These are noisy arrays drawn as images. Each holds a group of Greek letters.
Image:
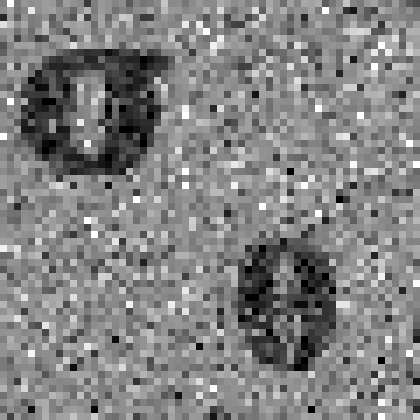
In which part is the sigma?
top left
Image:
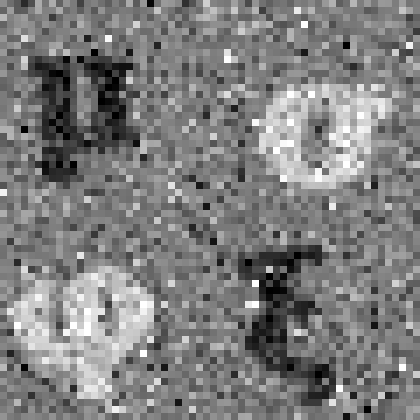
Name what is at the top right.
sigma
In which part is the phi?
bottom left
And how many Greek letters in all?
4
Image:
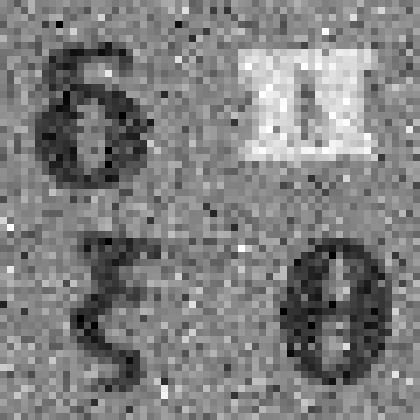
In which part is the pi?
top right
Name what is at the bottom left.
xi
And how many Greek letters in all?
4
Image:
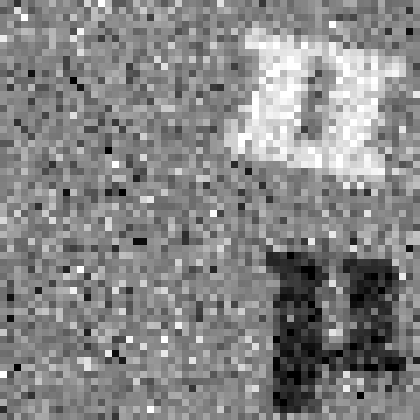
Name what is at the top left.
nothing
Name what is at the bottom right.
mu
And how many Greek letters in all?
2
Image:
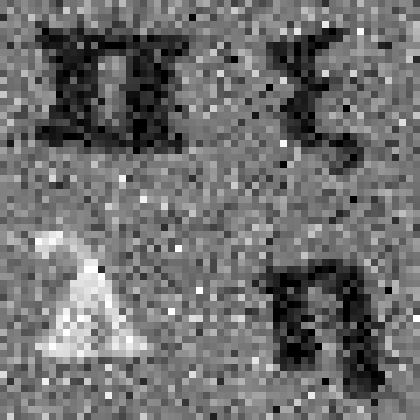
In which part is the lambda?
bottom left
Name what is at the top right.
xi
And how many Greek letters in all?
4
